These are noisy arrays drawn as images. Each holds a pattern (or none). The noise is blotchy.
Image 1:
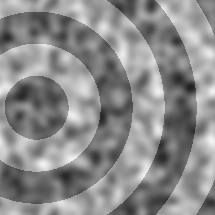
rings round one point
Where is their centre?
middle left
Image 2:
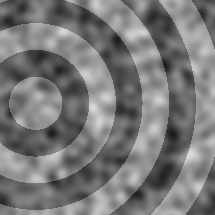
rings round one point
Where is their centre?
middle left
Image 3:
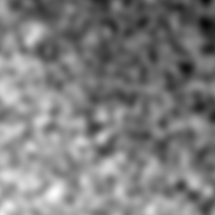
a smooth slope
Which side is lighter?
bottom left
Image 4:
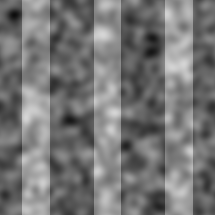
vertical stripes
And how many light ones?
3
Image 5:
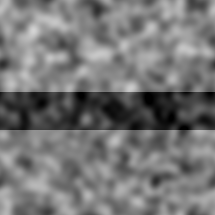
one horizontal stripe
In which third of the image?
middle
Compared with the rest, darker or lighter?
darker
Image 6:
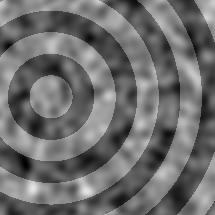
rings round one point
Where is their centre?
middle left
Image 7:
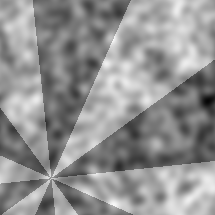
spokes from one point
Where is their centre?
bottom left
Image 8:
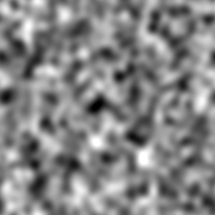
only noise
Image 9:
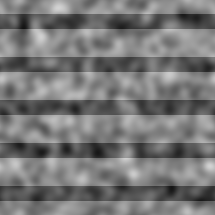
horizontal stripes
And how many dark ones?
5
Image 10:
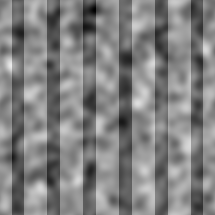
vertical stripes
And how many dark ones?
6
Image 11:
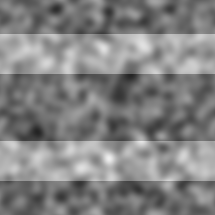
horizontal stripes
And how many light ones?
2
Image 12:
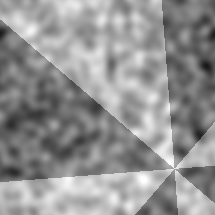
spokes from one point
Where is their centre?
bottom right
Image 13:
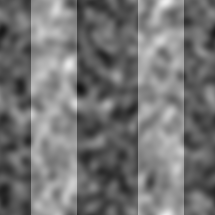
vertical stripes
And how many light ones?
2
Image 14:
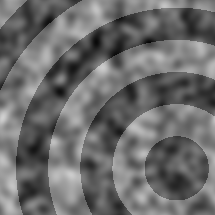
rings round one point
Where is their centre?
bottom right
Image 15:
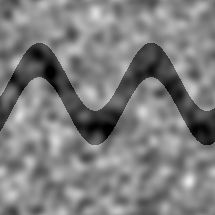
a wavy band
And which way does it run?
left to right
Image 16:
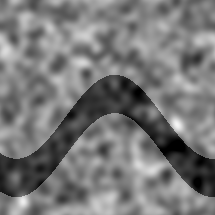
a wavy band
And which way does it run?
left to right
